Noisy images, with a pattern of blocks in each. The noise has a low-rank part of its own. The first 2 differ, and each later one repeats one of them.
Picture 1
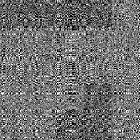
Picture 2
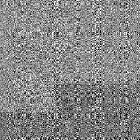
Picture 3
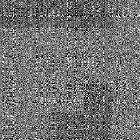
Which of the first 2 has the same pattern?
1
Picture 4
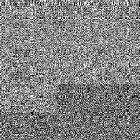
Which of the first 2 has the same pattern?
2
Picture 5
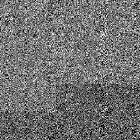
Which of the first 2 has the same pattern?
2
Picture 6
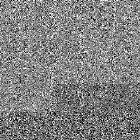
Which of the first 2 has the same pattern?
2
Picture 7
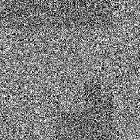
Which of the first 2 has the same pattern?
1
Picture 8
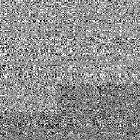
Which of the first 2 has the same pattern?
2
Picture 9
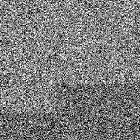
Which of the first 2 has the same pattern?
2
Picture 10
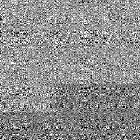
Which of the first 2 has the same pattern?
2
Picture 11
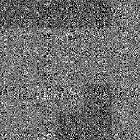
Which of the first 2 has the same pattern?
1
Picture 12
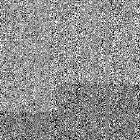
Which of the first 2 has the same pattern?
2
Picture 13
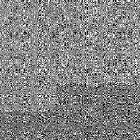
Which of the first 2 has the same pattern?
2
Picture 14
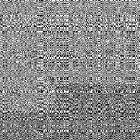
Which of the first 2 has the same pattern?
2
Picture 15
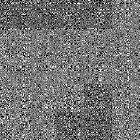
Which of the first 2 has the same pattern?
1
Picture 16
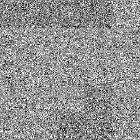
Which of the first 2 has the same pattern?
1
